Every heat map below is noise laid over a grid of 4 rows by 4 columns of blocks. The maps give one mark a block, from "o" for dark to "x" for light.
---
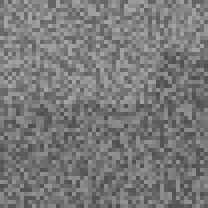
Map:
x x x x
x x x o
o o o o
o o o o
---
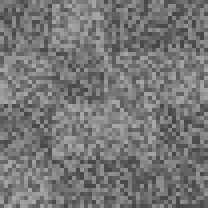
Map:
o x o o
x o x x
o x x o
x o o o
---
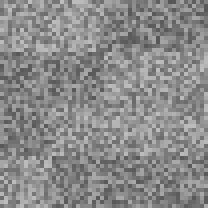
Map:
x x o o
o o x x
o x x x
x o o o
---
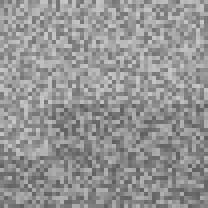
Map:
x x x x
x x x x
x o o o
o o o o
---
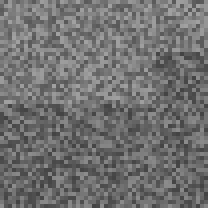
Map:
x x x x
x x x o
o o o o
o o o o
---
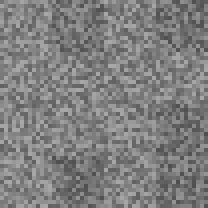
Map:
x o x o
x x x x
x x x o
x o x o
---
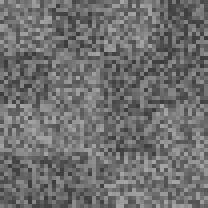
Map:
x o x o
o x o o
x x o x
o o x x
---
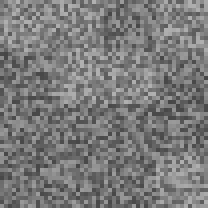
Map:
x x o x
o x x o
o o o o
o o o x
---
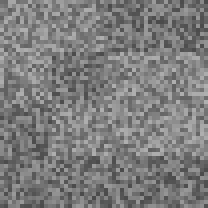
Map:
x x o o
x o x x
o x x x
o o o o
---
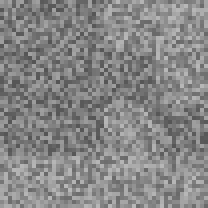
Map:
o o x x
o o o x
o o x o
x x x x
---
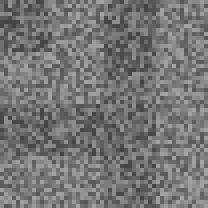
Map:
o x o x
x x o x
o o o x
x x o x
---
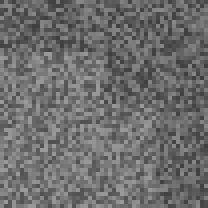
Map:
o o o o
x x o o
x x x o
x x x o
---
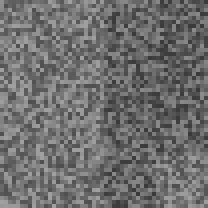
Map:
x x o o
x x o o
x x o o
x x o x
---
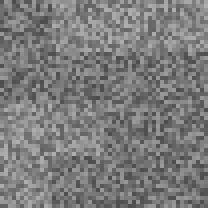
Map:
o x x x
o o o o
x x o o
x o o o
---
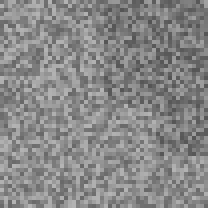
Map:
x x o o
x x o o
x x x o
x x x x
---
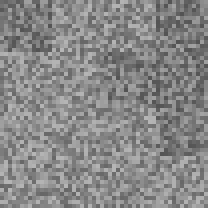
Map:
o x x o
x x o o
x x x o
x x x x
